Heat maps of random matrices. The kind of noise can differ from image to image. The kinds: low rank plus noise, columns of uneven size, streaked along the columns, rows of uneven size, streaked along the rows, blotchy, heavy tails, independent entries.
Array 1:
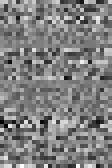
rows of uneven size
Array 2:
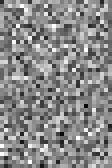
independent entries
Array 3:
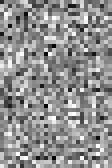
low rank plus noise
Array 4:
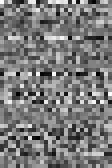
rows of uneven size
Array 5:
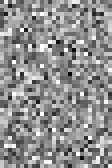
independent entries
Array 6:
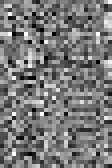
low rank plus noise
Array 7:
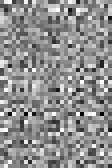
low rank plus noise
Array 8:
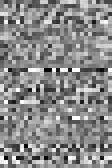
rows of uneven size
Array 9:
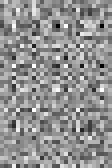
low rank plus noise
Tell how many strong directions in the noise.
two
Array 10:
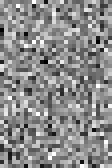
independent entries
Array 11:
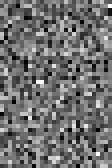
independent entries
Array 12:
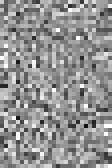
low rank plus noise
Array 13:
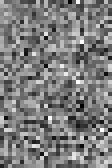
low rank plus noise
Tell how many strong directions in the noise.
five to eight
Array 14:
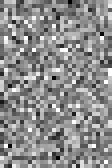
independent entries
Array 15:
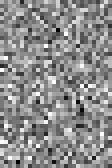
independent entries
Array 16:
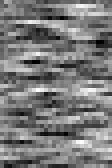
streaked along the rows
